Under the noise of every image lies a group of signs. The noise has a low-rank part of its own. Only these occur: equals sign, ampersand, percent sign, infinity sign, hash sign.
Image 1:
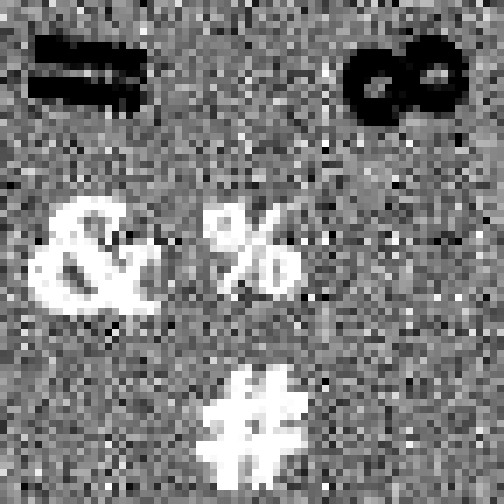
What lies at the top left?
equals sign
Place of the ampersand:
middle left
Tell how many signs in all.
5
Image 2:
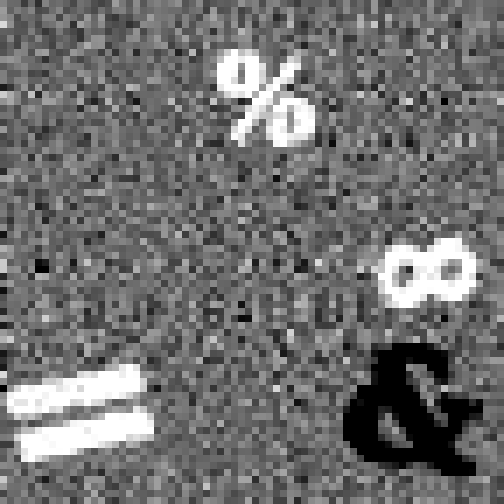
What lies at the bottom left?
equals sign
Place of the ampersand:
bottom right
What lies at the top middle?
percent sign
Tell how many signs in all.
4
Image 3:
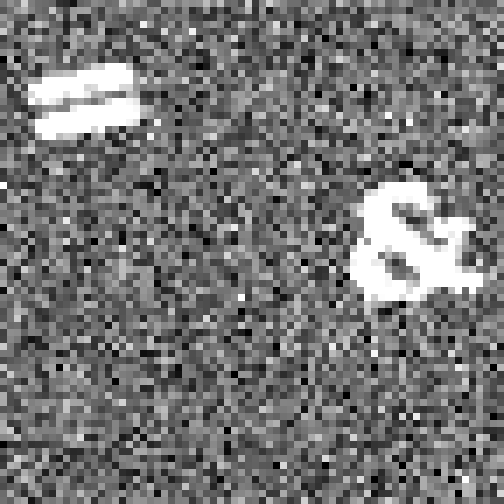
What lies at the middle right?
ampersand
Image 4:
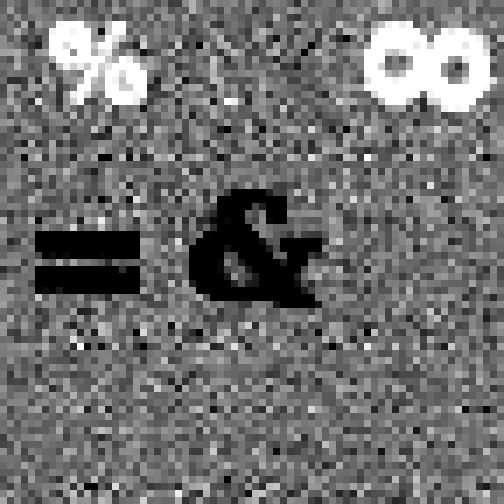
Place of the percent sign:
top left
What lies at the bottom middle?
nothing
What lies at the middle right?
nothing
